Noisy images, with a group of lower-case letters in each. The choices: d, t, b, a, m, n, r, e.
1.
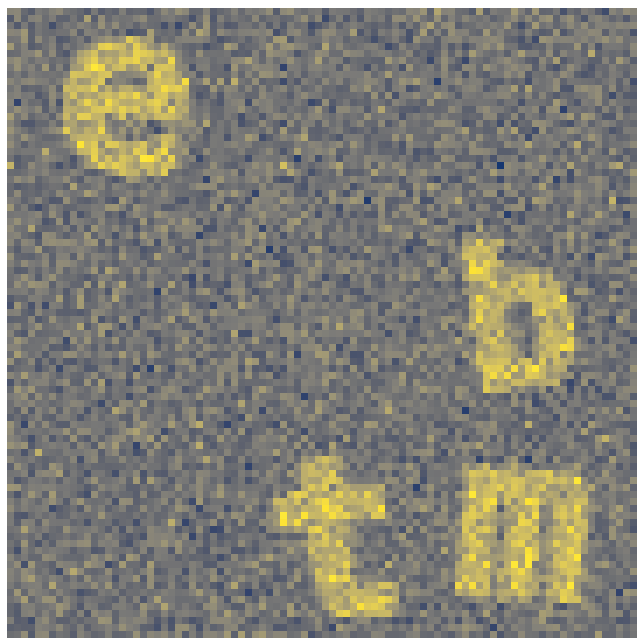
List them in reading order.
top left: e; middle right: b; bottom middle: t; bottom right: m
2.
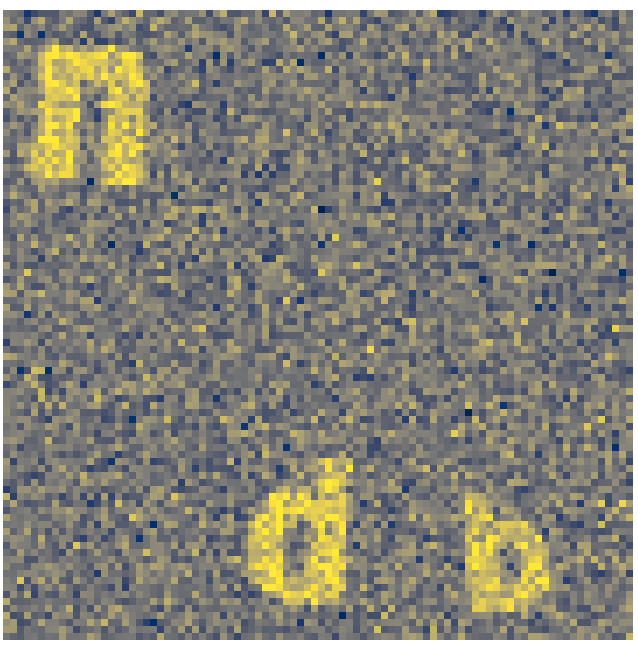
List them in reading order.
top left: n; bottom middle: d; bottom right: b
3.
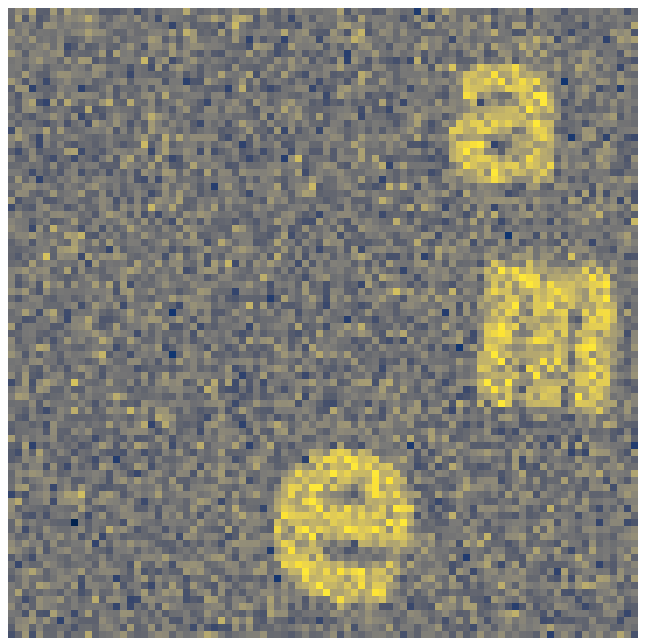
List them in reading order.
top right: a; middle right: m; bottom middle: e
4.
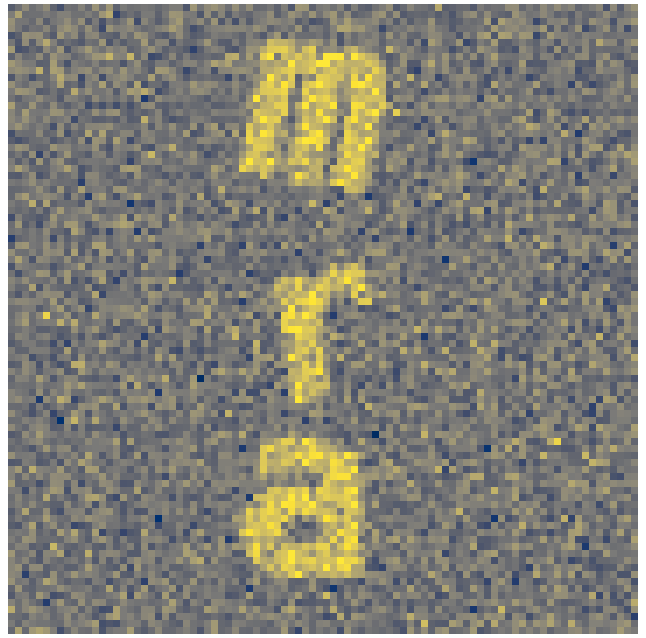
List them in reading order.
top middle: m; centre: r; bottom middle: a
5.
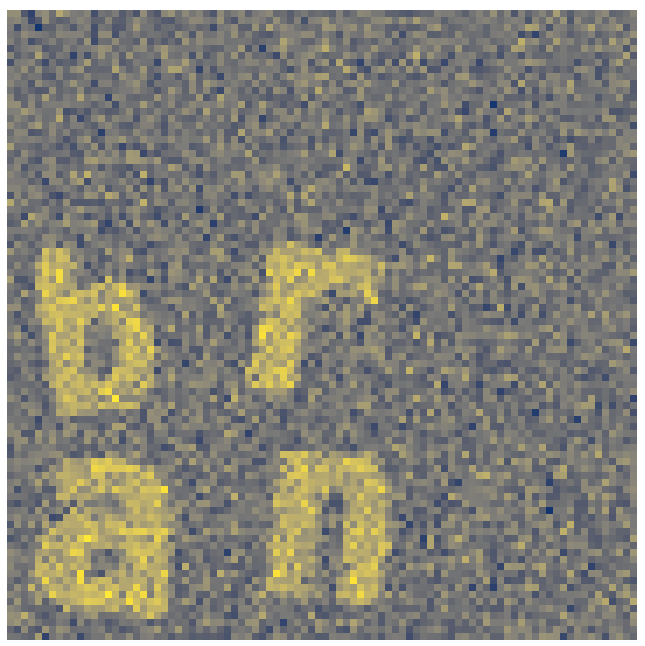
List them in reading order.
middle left: b; centre: r; bottom left: a; bottom middle: n
